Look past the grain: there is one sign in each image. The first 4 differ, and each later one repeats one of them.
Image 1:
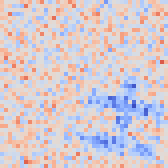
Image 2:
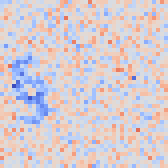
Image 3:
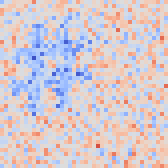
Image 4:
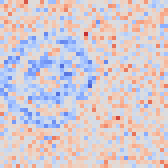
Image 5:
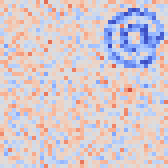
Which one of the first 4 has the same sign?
4
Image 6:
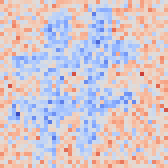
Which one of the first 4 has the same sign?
3
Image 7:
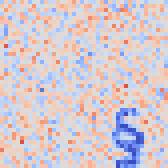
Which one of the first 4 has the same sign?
2
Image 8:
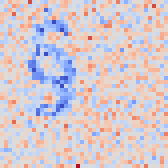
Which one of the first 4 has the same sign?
2
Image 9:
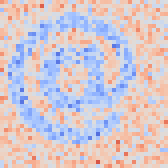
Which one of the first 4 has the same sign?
4
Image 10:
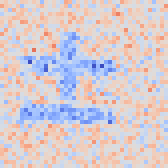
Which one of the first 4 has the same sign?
1
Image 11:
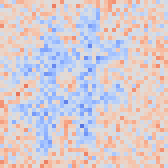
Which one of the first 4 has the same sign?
3
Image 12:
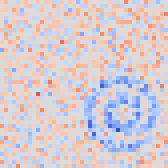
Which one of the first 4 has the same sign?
4
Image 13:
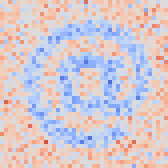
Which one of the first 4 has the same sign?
4
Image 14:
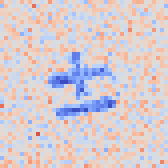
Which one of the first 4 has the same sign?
1
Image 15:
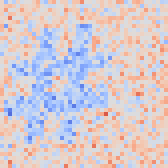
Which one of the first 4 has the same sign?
3
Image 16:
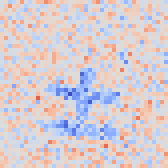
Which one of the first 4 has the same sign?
1
